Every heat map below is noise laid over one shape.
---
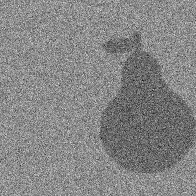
pear
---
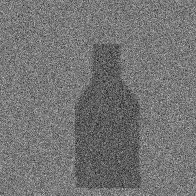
bottle
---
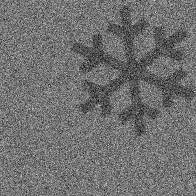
snowflake
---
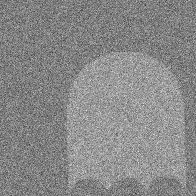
ghost
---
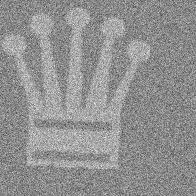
chess queen
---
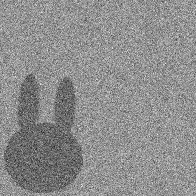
rabbit's head
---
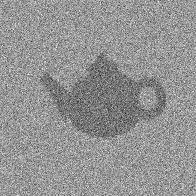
teapot
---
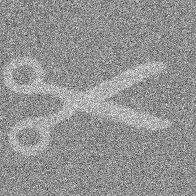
pair of scissors
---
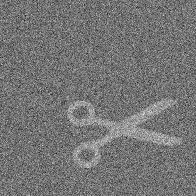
pair of scissors
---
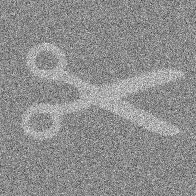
pair of scissors
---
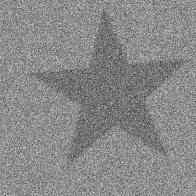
star
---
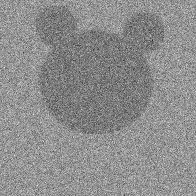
bear's head
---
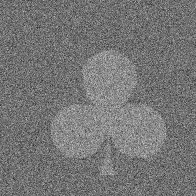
club
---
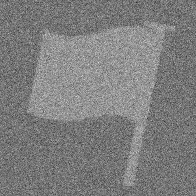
flag
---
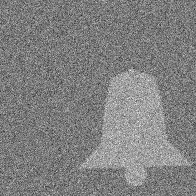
bell
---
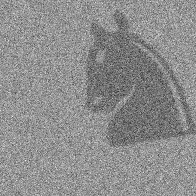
chess knight
